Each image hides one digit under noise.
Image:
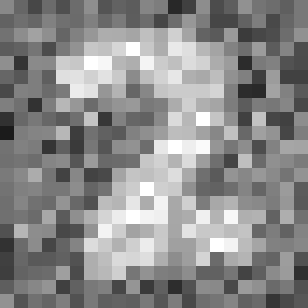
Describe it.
light 2
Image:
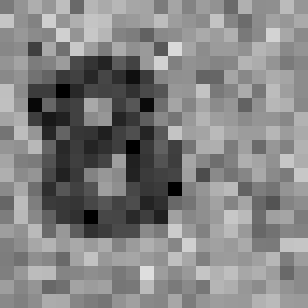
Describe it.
dark 8
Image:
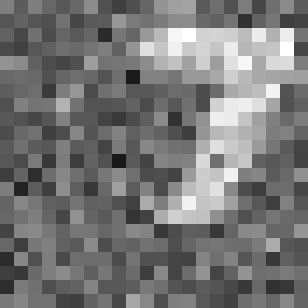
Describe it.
light 7
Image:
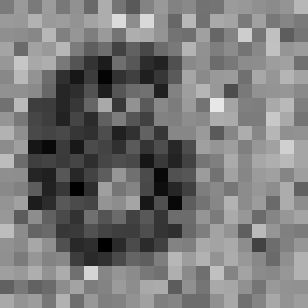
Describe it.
dark 6
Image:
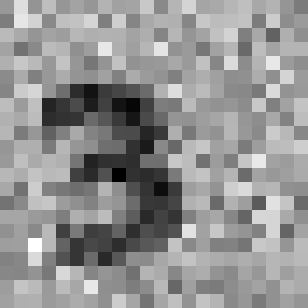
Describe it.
dark 3
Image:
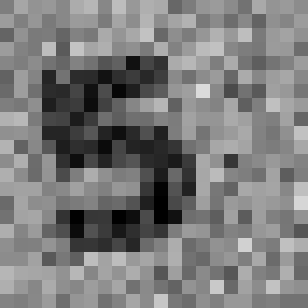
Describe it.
dark 5
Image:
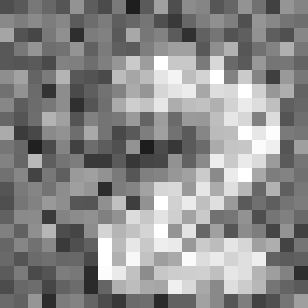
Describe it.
light 2
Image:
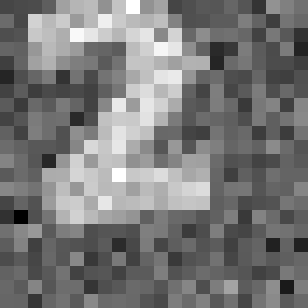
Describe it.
light 2
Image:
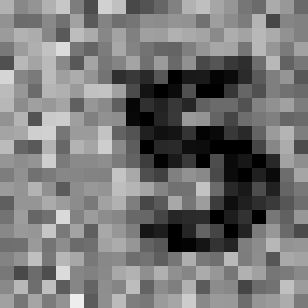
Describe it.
dark 5
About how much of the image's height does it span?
two thirds
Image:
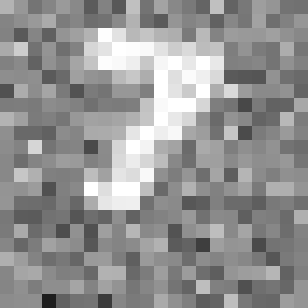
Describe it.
light 7
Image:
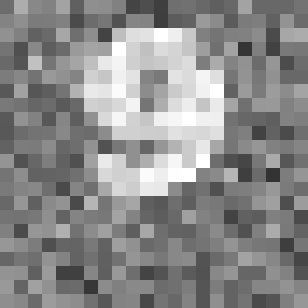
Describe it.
light 9
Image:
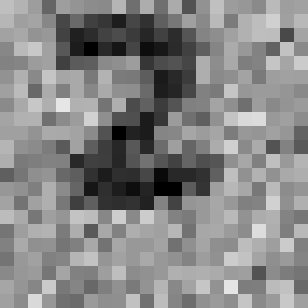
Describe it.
dark 2
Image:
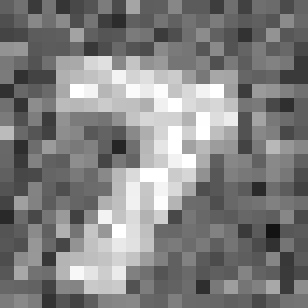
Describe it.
light 7
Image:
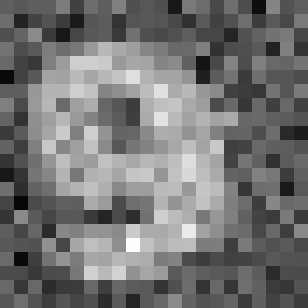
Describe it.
light 9
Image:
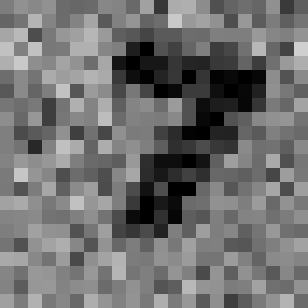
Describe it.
dark 7
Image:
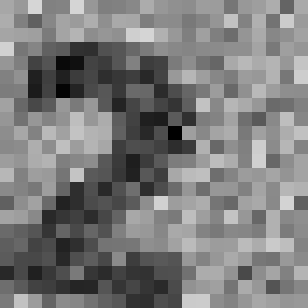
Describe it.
dark 2
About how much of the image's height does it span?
nearly all
